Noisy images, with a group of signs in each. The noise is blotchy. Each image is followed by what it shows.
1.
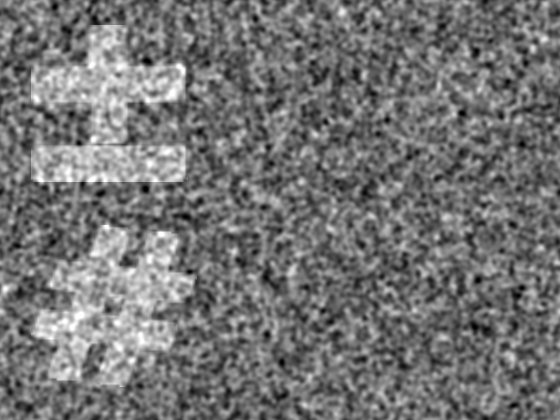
top left: plus-minus sign; bottom left: hash sign
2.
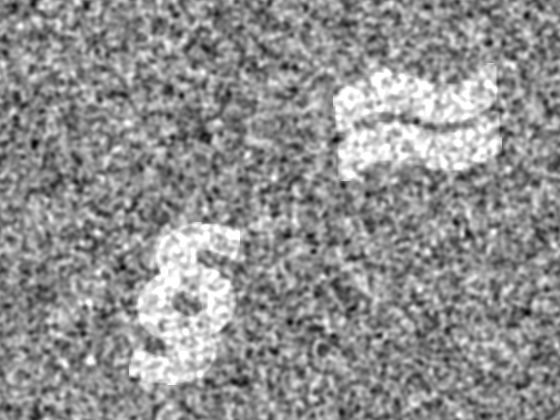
top right: approximately sign; bottom left: section sign
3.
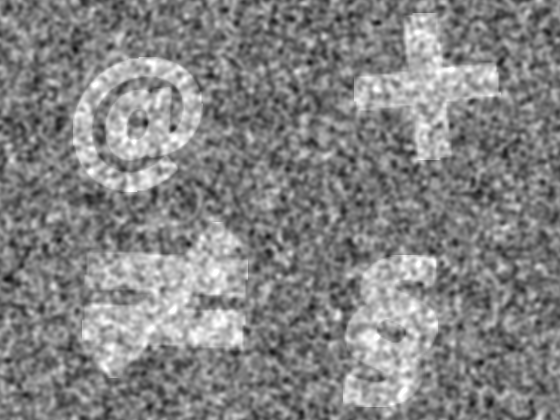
top left: at sign; top right: plus sign; bottom left: not-equal sign; bottom right: section sign
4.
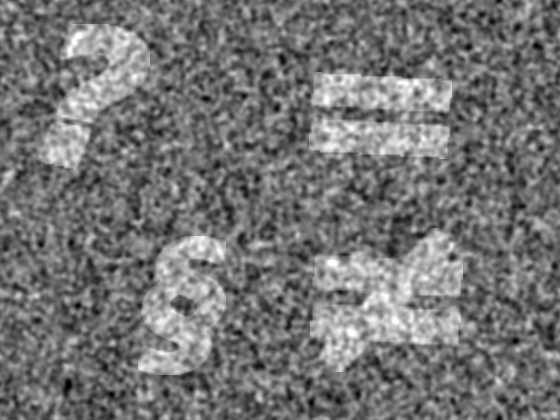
top left: question mark; top right: equals sign; bottom left: section sign; bottom right: not-equal sign
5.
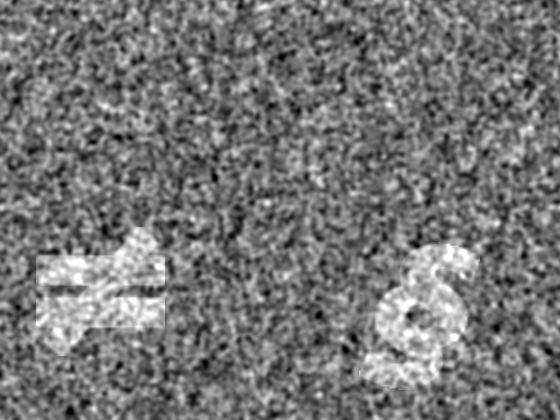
bottom left: not-equal sign; bottom right: section sign
